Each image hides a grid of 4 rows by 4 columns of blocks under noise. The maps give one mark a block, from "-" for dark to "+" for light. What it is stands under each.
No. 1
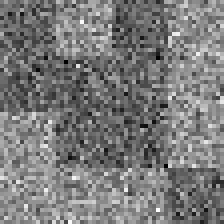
- + - +
- - - +
+ - - +
+ + + -
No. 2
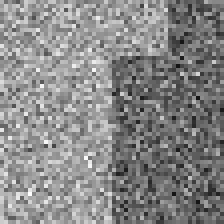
+ + + -
+ + - -
+ + - -
+ + - -
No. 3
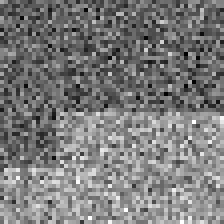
- - - -
- - - -
- + + +
+ + + +
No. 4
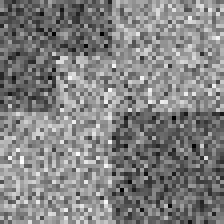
- - + +
- + + +
+ + - -
+ + - -
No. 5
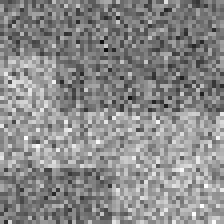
- - - -
+ - - -
+ + + +
- - + +
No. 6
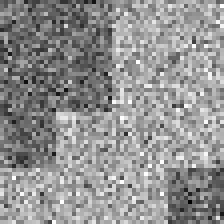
- - + +
- - + +
- + + +
+ + + -
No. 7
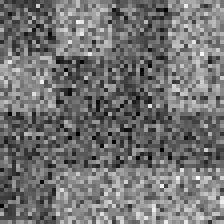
- + - +
+ - - +
- - - -
- + + +
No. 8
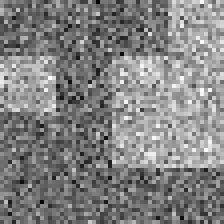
- - - +
+ - + +
- - + +
- - - -
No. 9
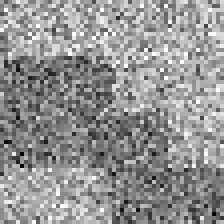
+ + + +
- - + +
- - - +
+ + - -
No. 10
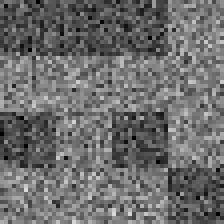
- - - +
+ + + +
- + - +
+ + + -
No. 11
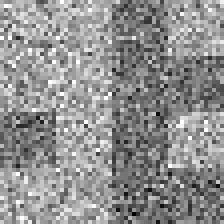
+ + - +
+ + - -
- + - +
+ + - -
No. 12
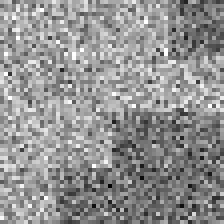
+ + + -
+ + + +
+ + - -
+ - - -
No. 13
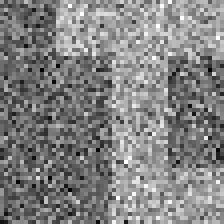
- + + +
- - + -
- - + -
- - + +
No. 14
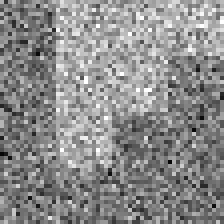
- + + +
- + + -
- + - -
- - - -
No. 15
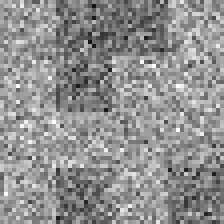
+ - - +
+ - + +
+ + + +
+ - + -
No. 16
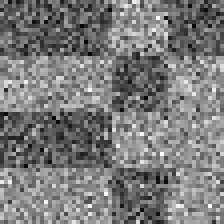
- - + -
+ + - +
- - + +
+ + - +
